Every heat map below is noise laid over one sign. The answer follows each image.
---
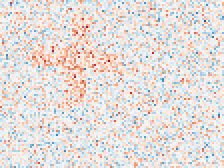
red plus sign
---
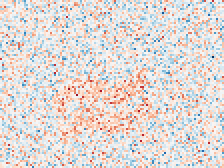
red approximately sign
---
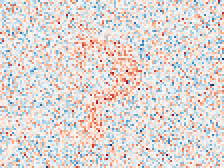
red question mark
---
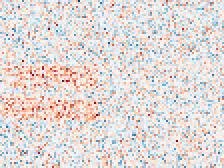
red equals sign, middle left
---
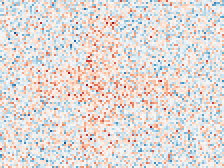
red plus sign
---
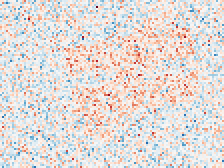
red not-equal sign
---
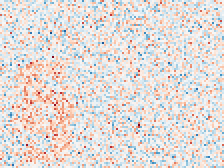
red section sign
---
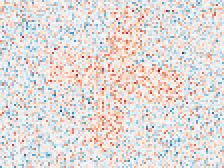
red plus sign
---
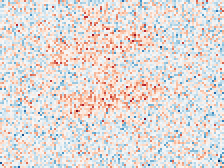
red plus-minus sign
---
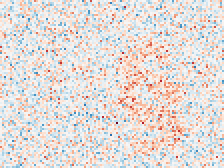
red section sign
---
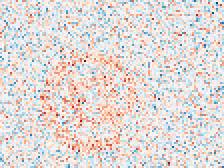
red at sign
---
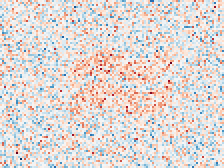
red approximately sign
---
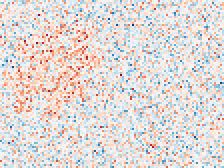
red hash sign
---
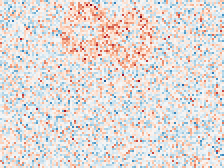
red infinity sign, top middle
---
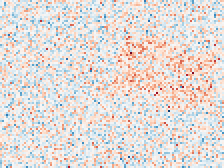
red approximately sign
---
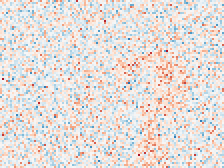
red question mark
